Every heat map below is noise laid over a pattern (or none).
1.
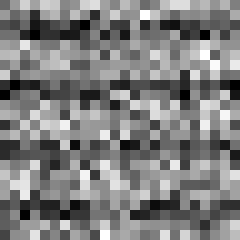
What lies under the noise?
horizontal stripes
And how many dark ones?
4
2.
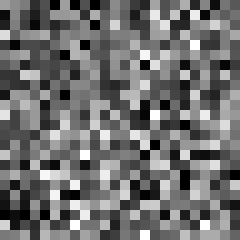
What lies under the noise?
only noise
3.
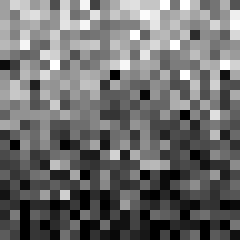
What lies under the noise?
a smooth slope
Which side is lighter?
top
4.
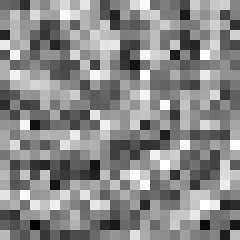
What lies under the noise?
rings round one point
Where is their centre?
top left
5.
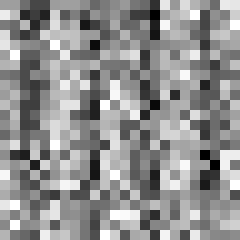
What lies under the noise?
vertical stripes
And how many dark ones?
4
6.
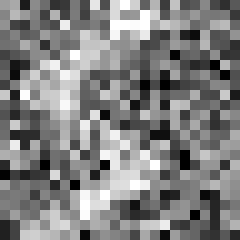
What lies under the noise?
a wavy band
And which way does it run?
top to bottom
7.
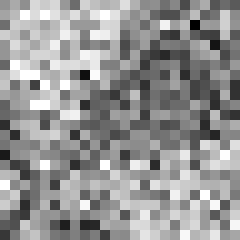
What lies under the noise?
spokes from one point
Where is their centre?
bottom left
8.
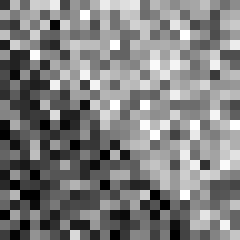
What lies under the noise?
a sharp edge
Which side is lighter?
top right
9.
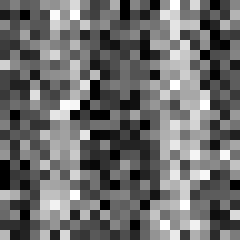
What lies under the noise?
vertical stripes
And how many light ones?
2
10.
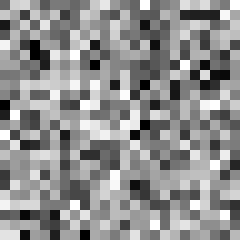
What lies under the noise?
only noise
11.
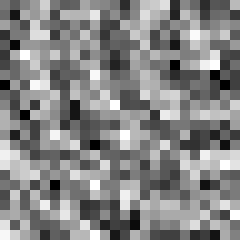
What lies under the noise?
rings round one point
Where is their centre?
top right
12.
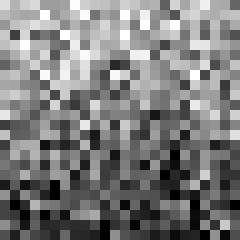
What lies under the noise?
a smooth slope
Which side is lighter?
top
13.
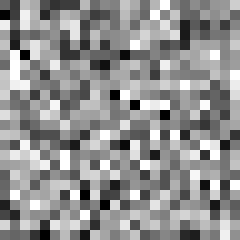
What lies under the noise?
only noise
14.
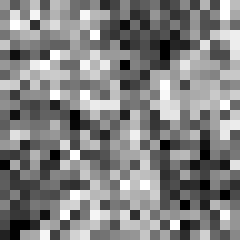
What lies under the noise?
spokes from one point
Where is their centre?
centre
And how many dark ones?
3
